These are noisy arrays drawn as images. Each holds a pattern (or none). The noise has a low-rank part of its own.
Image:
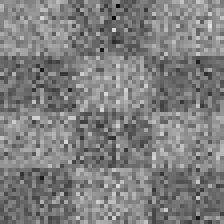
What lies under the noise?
a checkerboard
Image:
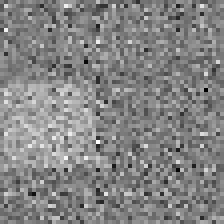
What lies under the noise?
one block
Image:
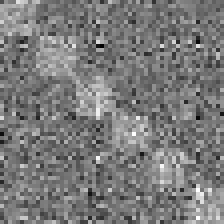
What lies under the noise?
blocks along the diagonal
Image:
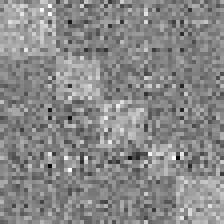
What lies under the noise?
blocks along the diagonal
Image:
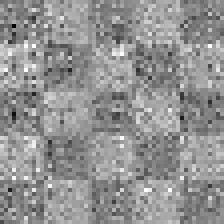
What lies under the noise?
a checkerboard
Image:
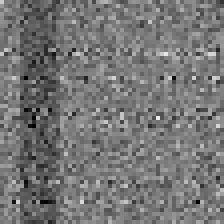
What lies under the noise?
one band of columns
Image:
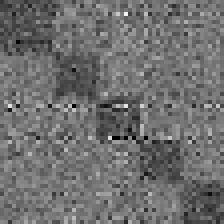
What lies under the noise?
blocks along the diagonal
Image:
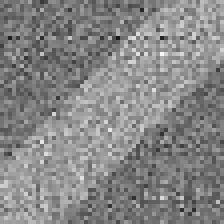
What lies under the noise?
a diagonal band
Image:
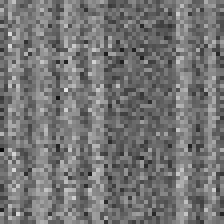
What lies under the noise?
bands of columns
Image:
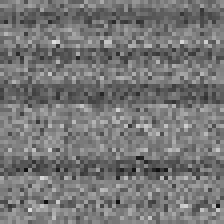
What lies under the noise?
bands of rows
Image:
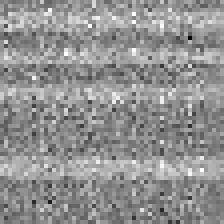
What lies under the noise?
bands of rows
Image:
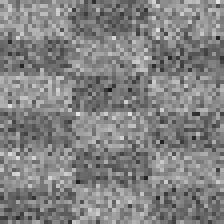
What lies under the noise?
a checkerboard
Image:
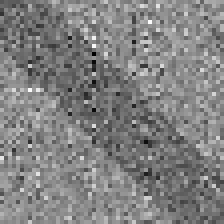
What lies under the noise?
a diagonal band
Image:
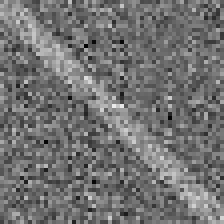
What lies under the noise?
a diagonal band
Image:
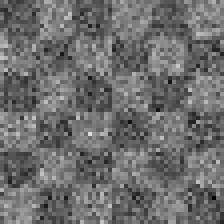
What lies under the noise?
a checkerboard
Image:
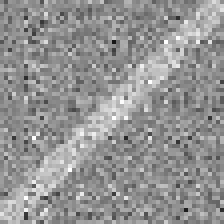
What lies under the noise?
a diagonal band
